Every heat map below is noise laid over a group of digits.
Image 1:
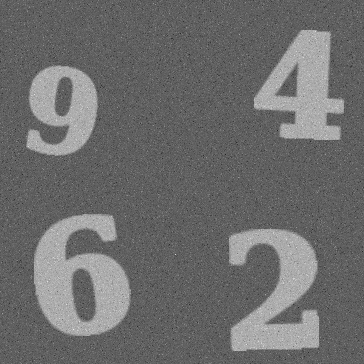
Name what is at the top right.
4
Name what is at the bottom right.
2
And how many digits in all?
4
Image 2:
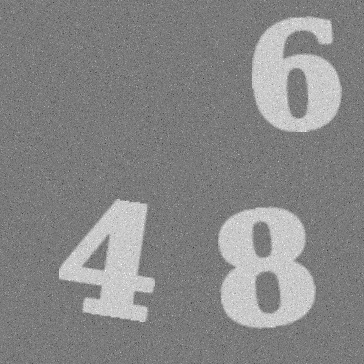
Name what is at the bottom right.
8
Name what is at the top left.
nothing
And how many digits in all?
3
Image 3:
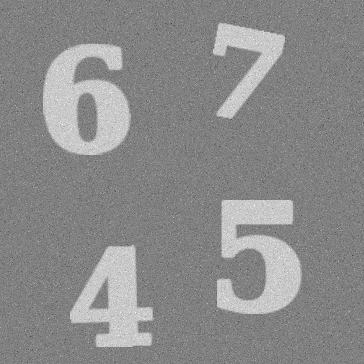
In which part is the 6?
top left
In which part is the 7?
top right
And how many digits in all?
4
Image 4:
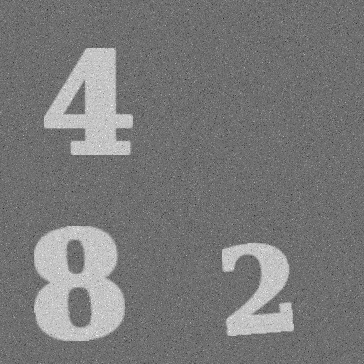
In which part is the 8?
bottom left
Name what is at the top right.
nothing
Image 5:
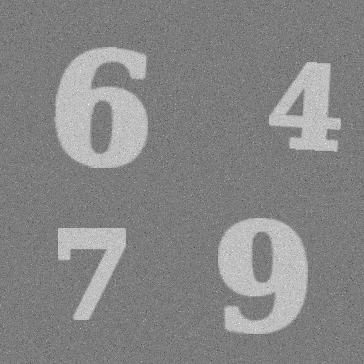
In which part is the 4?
top right
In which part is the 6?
top left
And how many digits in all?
4
